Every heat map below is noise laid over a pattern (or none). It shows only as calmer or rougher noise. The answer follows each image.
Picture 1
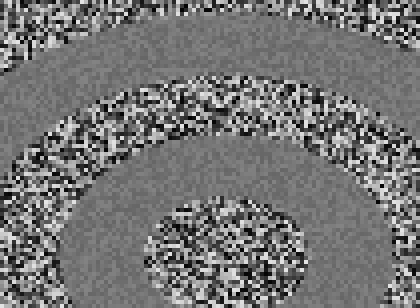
rings round one point
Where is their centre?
bottom middle
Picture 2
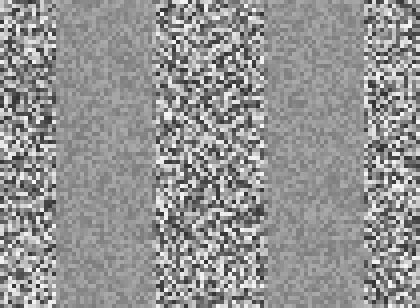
vertical stripes
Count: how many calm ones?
2
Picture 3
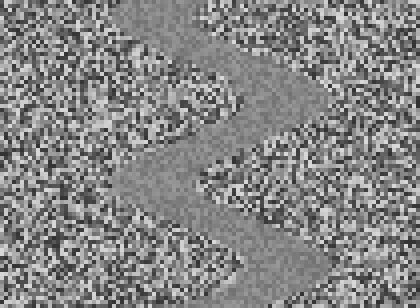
a wavy band
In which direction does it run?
top to bottom
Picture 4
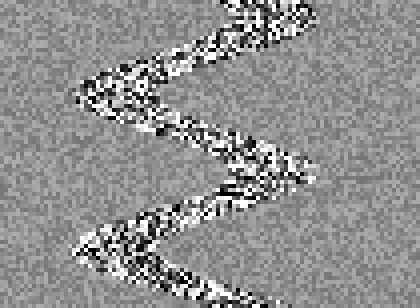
a wavy band
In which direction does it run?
top to bottom
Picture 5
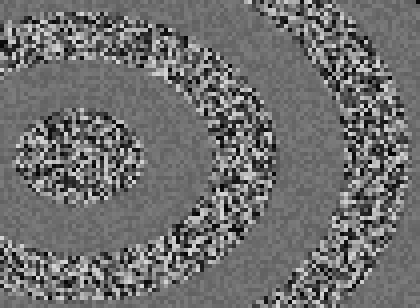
rings round one point
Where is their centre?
middle left
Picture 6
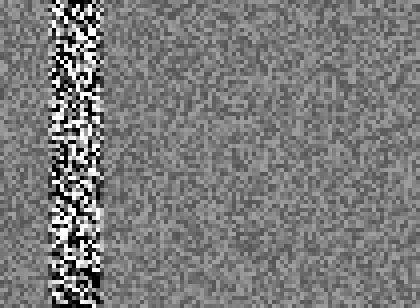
one vertical stripe
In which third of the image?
left
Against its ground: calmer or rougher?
rougher
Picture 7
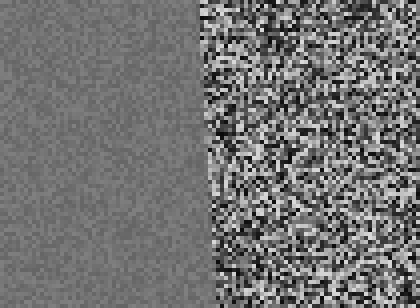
a sharp edge
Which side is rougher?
right
